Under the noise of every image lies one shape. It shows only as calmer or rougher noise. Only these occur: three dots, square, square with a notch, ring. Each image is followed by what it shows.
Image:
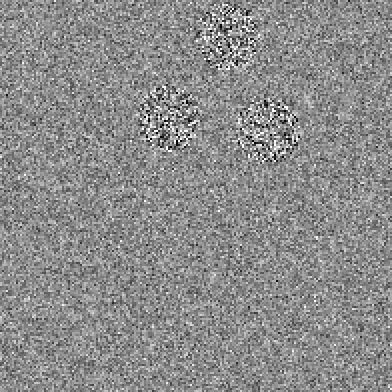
three dots
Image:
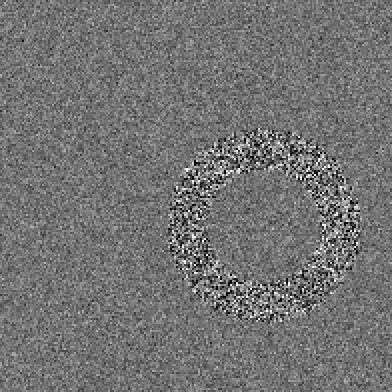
ring
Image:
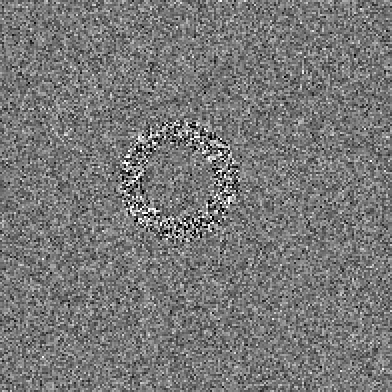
ring
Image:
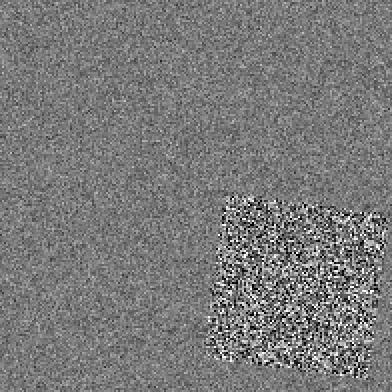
square
